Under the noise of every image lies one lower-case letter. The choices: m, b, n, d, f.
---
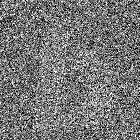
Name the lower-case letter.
b
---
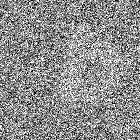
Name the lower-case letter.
b
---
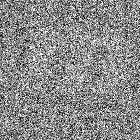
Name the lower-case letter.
m
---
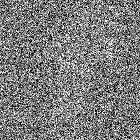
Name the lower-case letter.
f
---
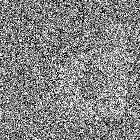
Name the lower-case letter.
d
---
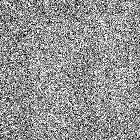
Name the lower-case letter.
n
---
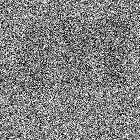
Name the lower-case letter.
m
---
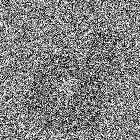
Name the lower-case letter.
d
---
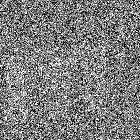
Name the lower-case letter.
m
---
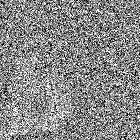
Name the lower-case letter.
b
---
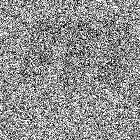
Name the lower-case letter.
m
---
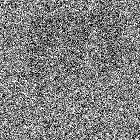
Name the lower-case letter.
m
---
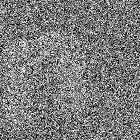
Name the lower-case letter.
n
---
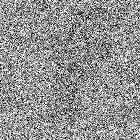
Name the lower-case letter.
f
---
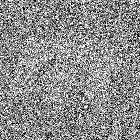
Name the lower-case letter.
m
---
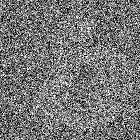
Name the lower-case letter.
b
